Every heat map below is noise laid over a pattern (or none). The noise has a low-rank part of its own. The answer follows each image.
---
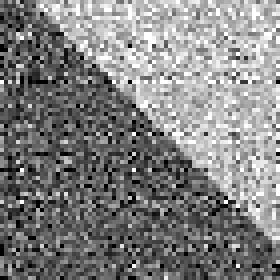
a sharp edge
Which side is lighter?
top right
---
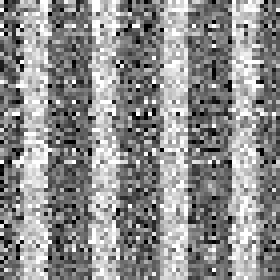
vertical stripes
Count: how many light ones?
4
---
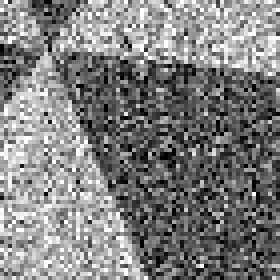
spokes from one point
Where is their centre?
top left
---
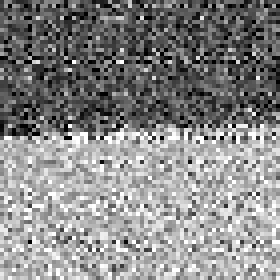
a sharp edge
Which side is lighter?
bottom
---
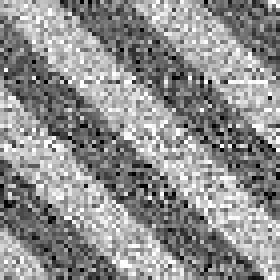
diagonal stripes
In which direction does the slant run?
top left to bottom right
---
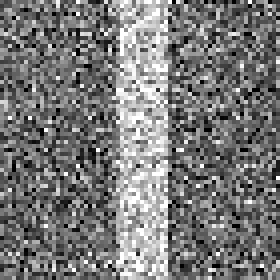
one vertical stripe
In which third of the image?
middle
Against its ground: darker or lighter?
lighter
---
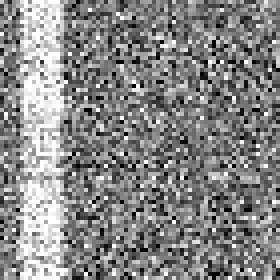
one vertical stripe
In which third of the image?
left
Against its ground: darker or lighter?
lighter
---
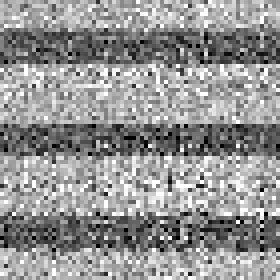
horizontal stripes
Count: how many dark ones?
3
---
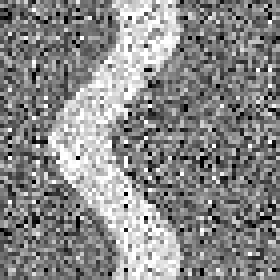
a wavy band
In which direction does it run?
top to bottom
